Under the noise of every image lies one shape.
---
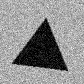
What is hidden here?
dark triangle
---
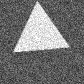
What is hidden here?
light triangle
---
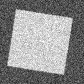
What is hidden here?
light square
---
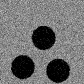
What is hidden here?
dark three dots
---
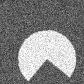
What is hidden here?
light disc with a wedge cut out
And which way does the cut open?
down
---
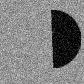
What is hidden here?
dark half disc
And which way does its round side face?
right
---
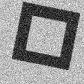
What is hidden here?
dark square frame
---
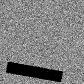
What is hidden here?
dark bar
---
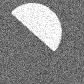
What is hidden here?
light half disc
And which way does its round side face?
up and right
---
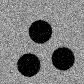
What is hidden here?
dark three dots
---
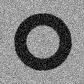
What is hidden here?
dark ring
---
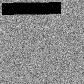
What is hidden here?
dark bar
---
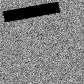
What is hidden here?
dark bar
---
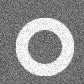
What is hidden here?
light ring
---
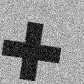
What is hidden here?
dark cross
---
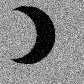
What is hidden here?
dark crescent
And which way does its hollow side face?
left
